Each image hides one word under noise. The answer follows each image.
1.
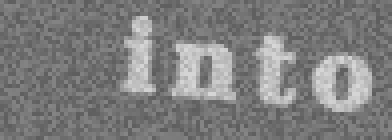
into
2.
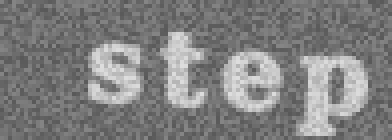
step
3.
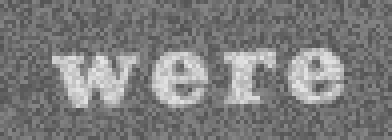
were
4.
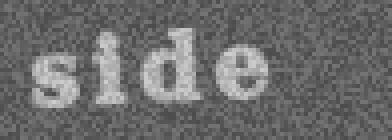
side
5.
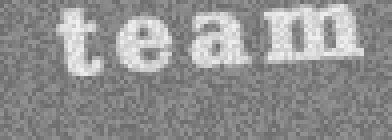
team
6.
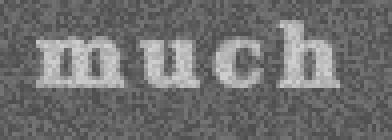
much
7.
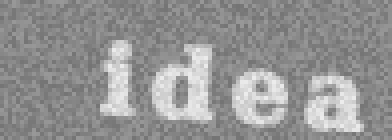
idea
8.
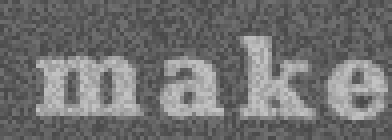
make
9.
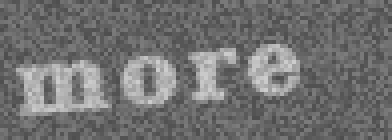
more
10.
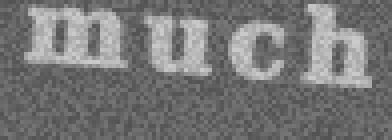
much
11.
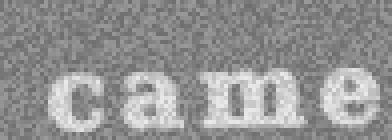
came
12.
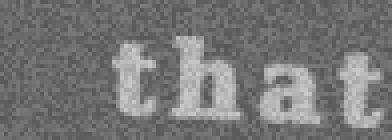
that
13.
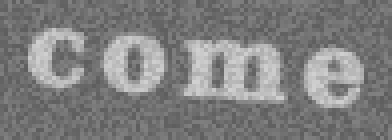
come
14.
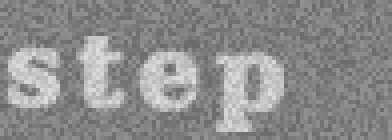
step
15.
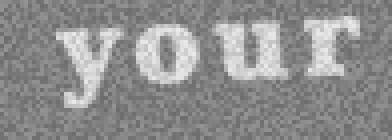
your
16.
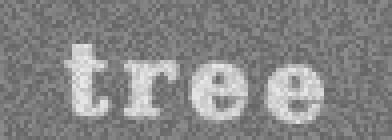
tree
